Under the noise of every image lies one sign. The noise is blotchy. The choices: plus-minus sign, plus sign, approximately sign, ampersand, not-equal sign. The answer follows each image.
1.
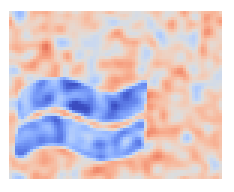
approximately sign
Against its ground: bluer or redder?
bluer
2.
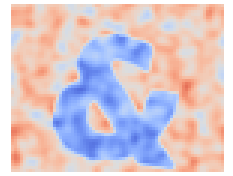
ampersand
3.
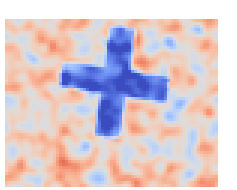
plus sign
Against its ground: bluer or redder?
bluer
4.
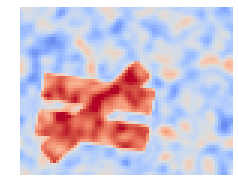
not-equal sign
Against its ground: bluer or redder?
redder
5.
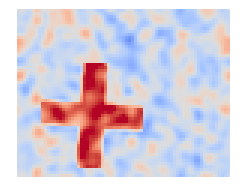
plus sign
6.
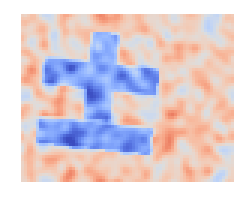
plus-minus sign
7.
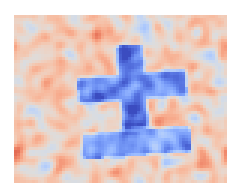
plus-minus sign
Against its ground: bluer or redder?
bluer
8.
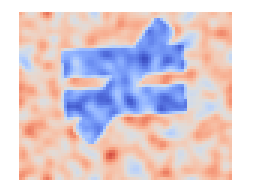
not-equal sign
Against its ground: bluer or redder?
bluer
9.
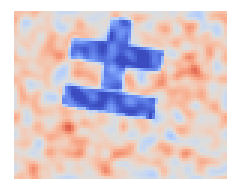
plus-minus sign
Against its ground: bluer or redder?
bluer
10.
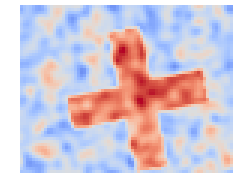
plus sign
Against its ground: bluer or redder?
redder
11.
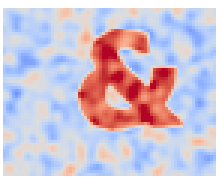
ampersand
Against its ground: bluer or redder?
redder
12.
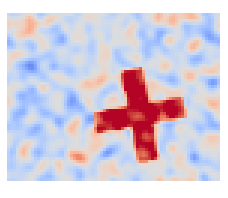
plus sign
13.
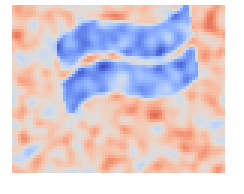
approximately sign
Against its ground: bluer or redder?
bluer
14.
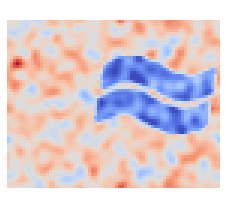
approximately sign
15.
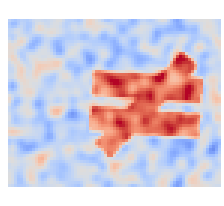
not-equal sign
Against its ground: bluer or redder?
redder
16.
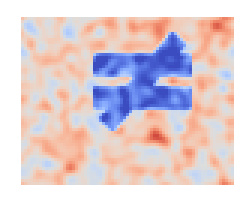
not-equal sign
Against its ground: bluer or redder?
bluer
